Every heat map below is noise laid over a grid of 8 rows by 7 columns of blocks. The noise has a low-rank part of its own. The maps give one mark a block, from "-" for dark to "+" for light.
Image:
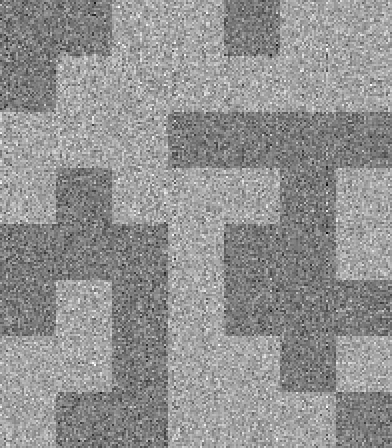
--++-++
-++++++
+++----
+-+++-+
---+--+
-+-+---
++-++-+
+--+++-
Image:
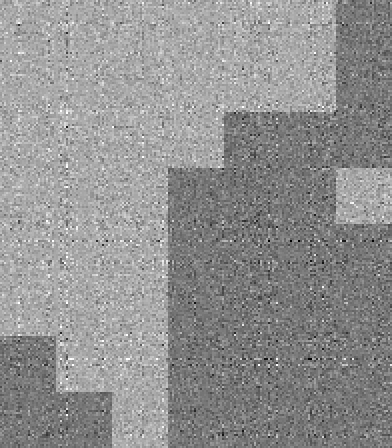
++++++-
++++++-
++++---
+++---+
+++----
+++----
-++----
--+----
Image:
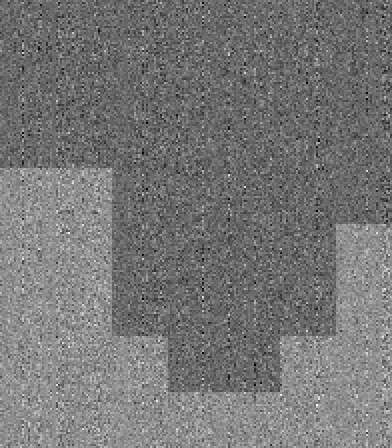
-------
-------
-------
++-----
++----+
++----+
+++--++
+++++++
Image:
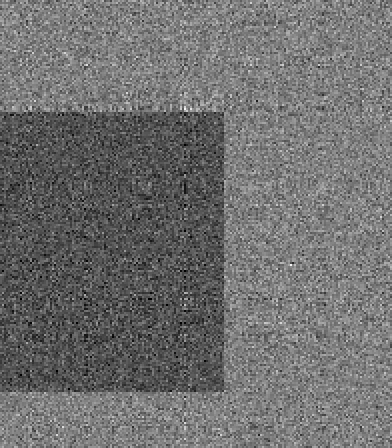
+++++++
+++++++
----+++
----+++
----+++
----+++
----+++
+++++++
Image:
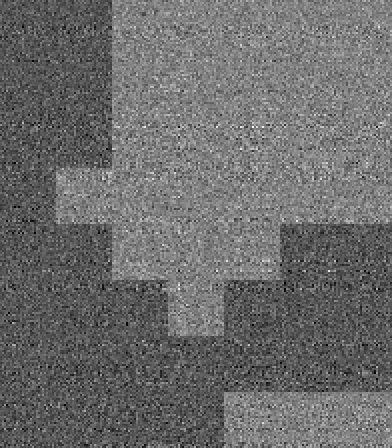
--+++++
--+++++
--+++++
-++++++
--+++--
---+---
-------
----+++
